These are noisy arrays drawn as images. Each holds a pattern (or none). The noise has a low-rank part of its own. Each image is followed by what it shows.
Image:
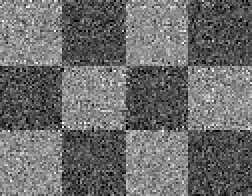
a checkerboard
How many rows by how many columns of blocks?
3 by 4
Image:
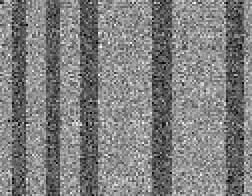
bands of columns
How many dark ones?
5
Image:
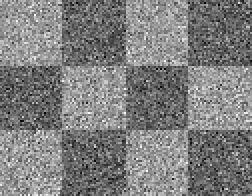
a checkerboard
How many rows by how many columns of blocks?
3 by 4
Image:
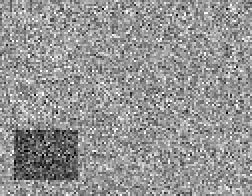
one block
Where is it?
bottom left
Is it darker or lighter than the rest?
darker
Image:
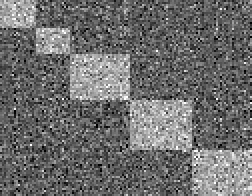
blocks along the diagonal
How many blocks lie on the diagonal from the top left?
5
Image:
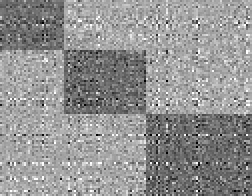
blocks along the diagonal
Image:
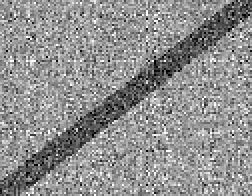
a diagonal band
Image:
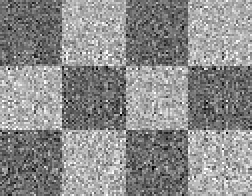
a checkerboard
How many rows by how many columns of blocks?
3 by 4
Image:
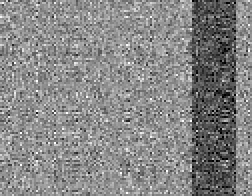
one band of columns
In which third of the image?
right
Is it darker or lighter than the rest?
darker
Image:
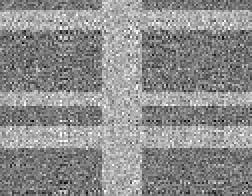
bands of rows crossing bands of columns
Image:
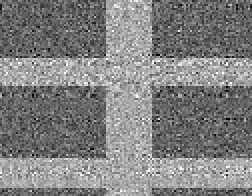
bands of rows crossing bands of columns
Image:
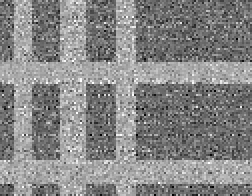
bands of rows crossing bands of columns
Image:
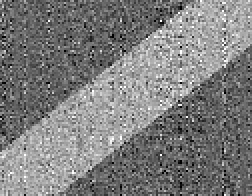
a diagonal band
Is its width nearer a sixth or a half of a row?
a half
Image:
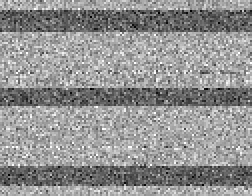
bands of rows
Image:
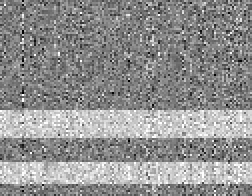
bands of rows
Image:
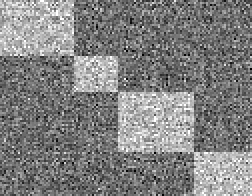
blocks along the diagonal
